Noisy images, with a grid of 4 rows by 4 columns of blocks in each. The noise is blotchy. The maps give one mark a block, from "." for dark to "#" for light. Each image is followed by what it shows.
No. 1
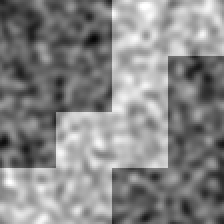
..##
..#.
.##.
##..
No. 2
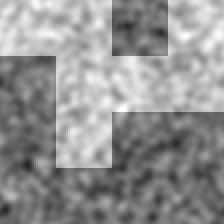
##.#
.###
.#..
....
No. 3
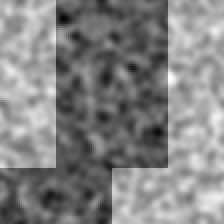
#..#
#..#
#..#
..##
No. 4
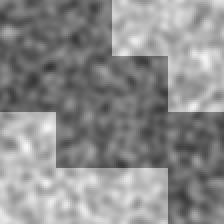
..##
...#
#...
###.
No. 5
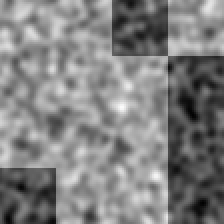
##.#
###.
###.
.##.
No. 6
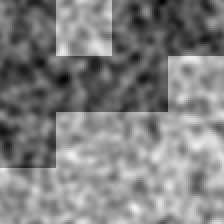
.#..
...#
.###
####
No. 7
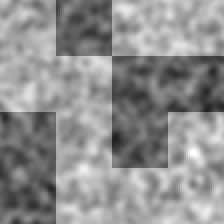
#.##
##..
.#.#
.###
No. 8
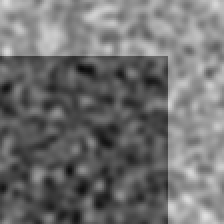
####
...#
...#
...#
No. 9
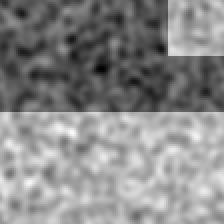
...#
....
####
####
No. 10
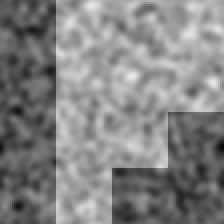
.###
.###
.##.
.#..
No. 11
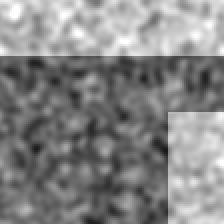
####
....
...#
...#
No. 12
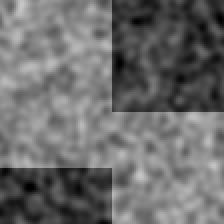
##..
##..
####
..##
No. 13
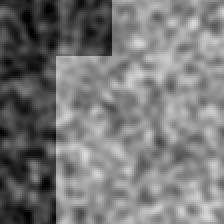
..##
.###
.###
.###
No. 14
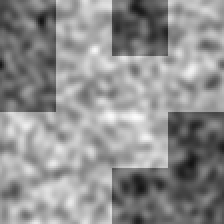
.#.#
.###
###.
##..
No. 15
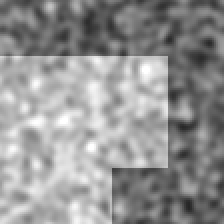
....
###.
###.
##..
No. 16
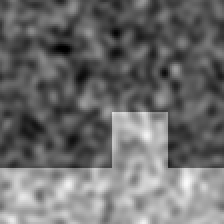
....
....
..#.
####
